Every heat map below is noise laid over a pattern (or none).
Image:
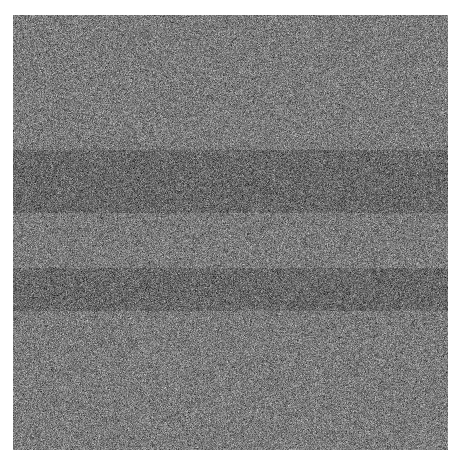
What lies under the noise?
bands of rows
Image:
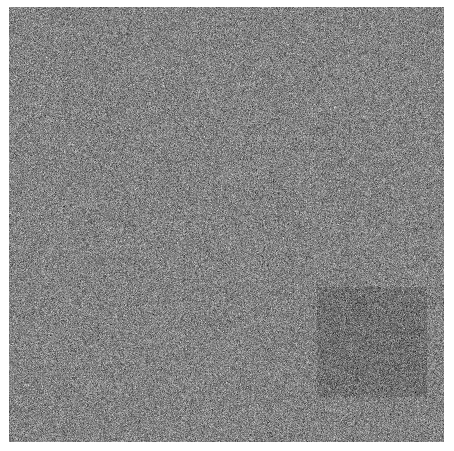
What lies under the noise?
one block
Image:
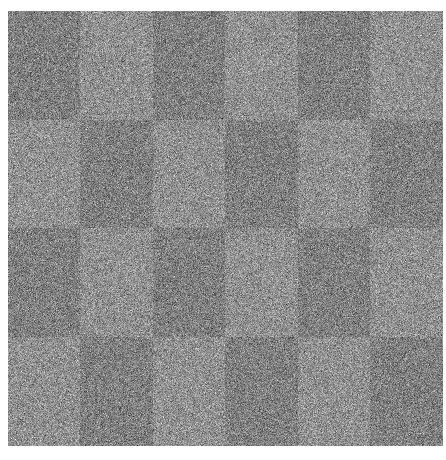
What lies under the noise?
a checkerboard
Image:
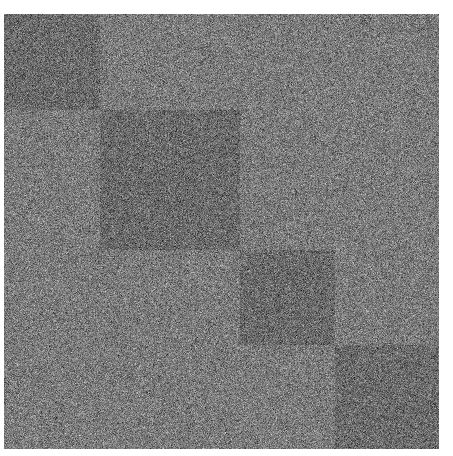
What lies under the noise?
blocks along the diagonal
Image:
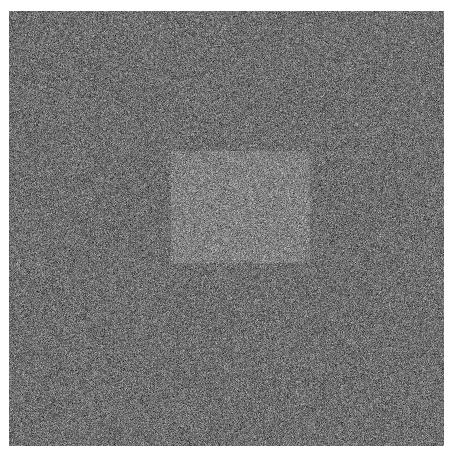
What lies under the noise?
one block
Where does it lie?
centre
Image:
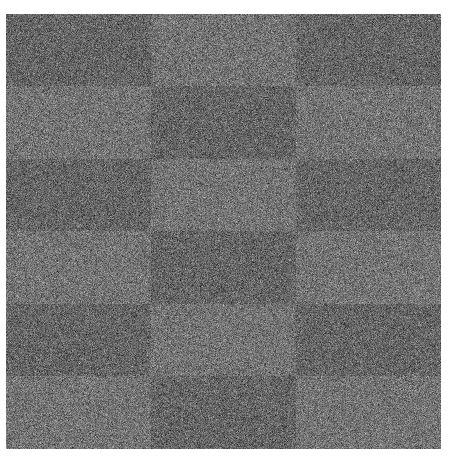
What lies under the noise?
a checkerboard
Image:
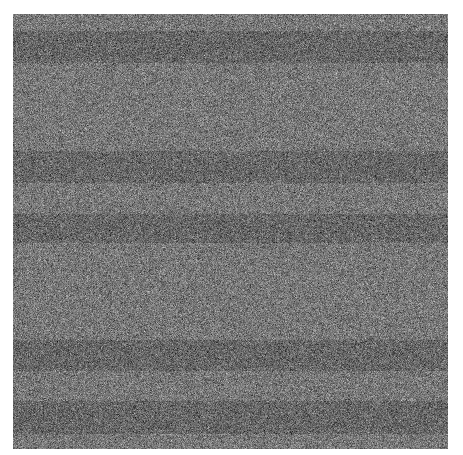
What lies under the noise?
bands of rows
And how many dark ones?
5
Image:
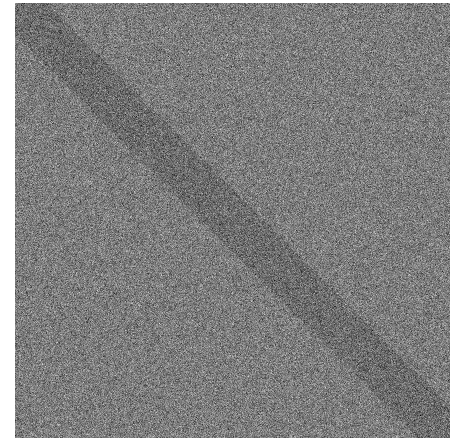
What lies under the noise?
a diagonal band
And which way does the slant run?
top left to bottom right
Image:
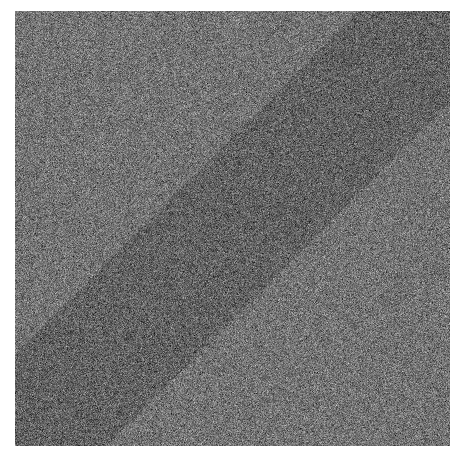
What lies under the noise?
a diagonal band
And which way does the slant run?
bottom left to top right
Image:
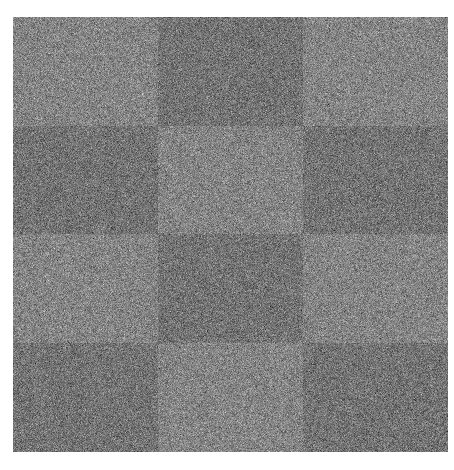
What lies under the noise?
a checkerboard
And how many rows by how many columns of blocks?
4 by 3
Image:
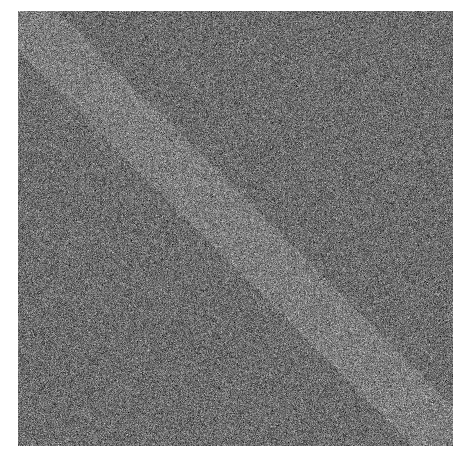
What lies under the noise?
a diagonal band
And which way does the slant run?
top left to bottom right
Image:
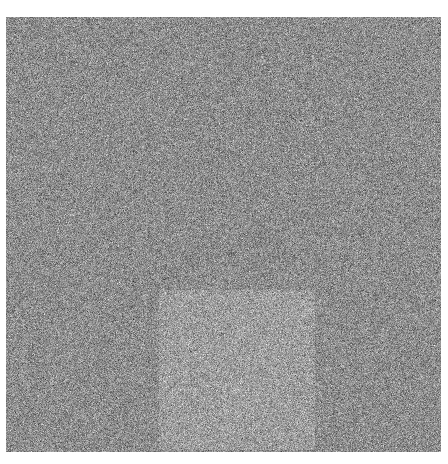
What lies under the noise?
one block
